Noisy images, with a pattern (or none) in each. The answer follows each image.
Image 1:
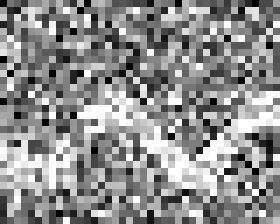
a wavy band
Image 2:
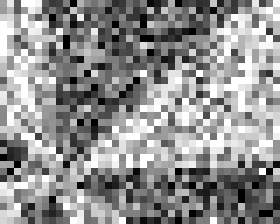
spokes from one point
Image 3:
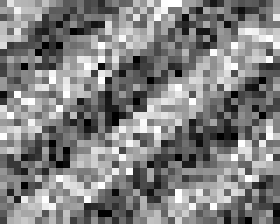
diagonal stripes
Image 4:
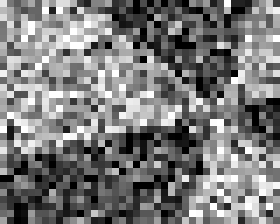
spokes from one point
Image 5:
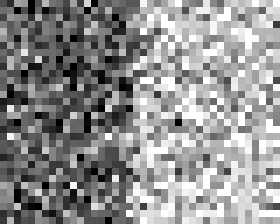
a sharp edge
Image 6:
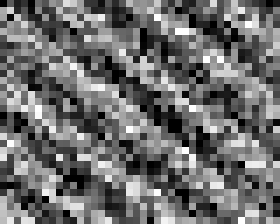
diagonal stripes
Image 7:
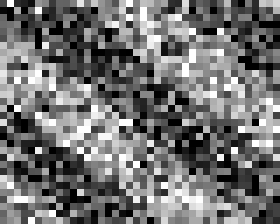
diagonal stripes
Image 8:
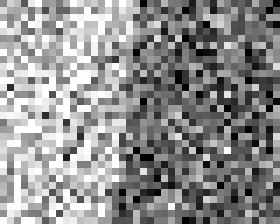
a sharp edge
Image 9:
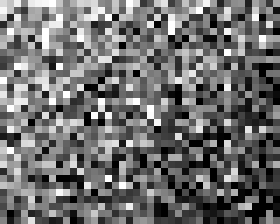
a smooth slope
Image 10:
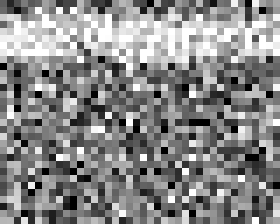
one horizontal stripe
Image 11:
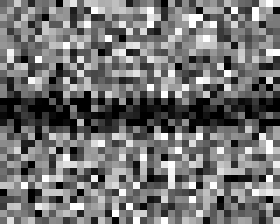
one horizontal stripe
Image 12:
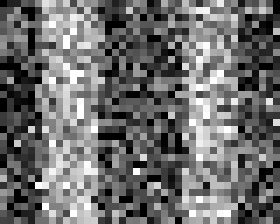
vertical stripes
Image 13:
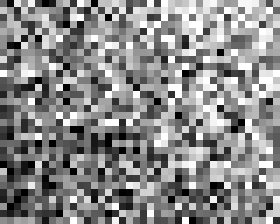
a smooth slope
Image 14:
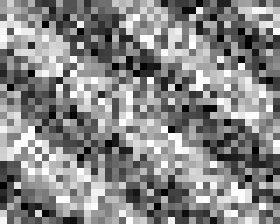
diagonal stripes
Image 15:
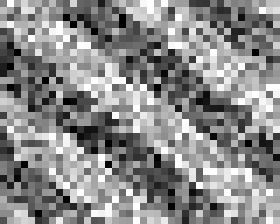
diagonal stripes
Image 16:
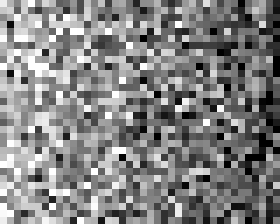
a smooth slope
